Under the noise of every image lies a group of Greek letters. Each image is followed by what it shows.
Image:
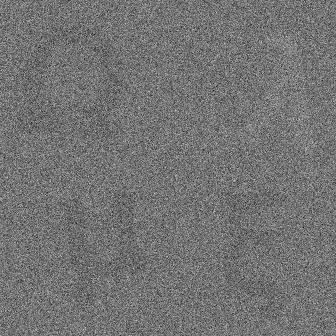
top left: dark omega; top right: light lambda; bottom left: dark mu; bottom right: dark xi
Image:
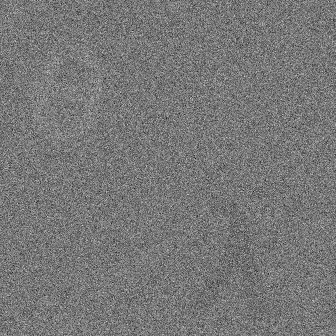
top left: light theta; bottom right: dark lambda
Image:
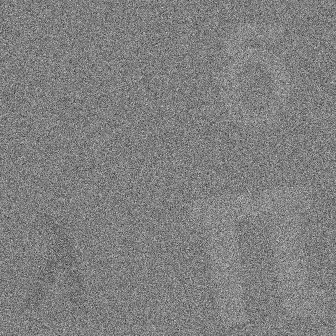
top right: light delta; bottom left: dark lambda; bottom right: light pi
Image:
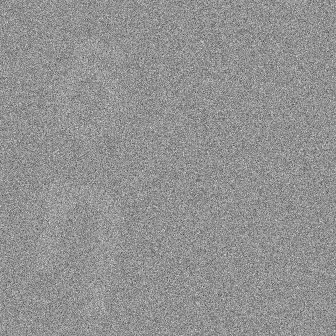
top left: light delta; bottom left: light eta
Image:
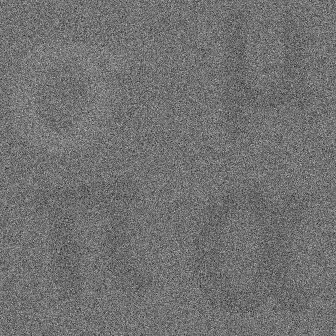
top left: light sigma; top right: dark mu; bottom left: dark pi; bottom right: dark alpha
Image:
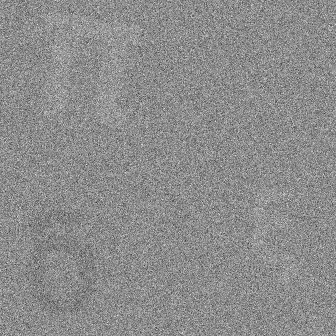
top left: light pi; bottom left: dark delta; bottom right: light xi
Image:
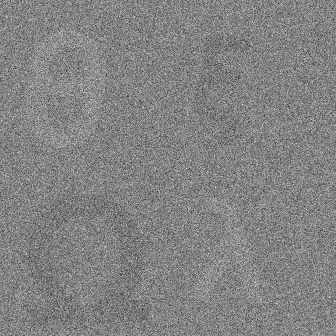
top left: light theta; top right: dark xi; bottom left: dark omega; bottom right: light lambda
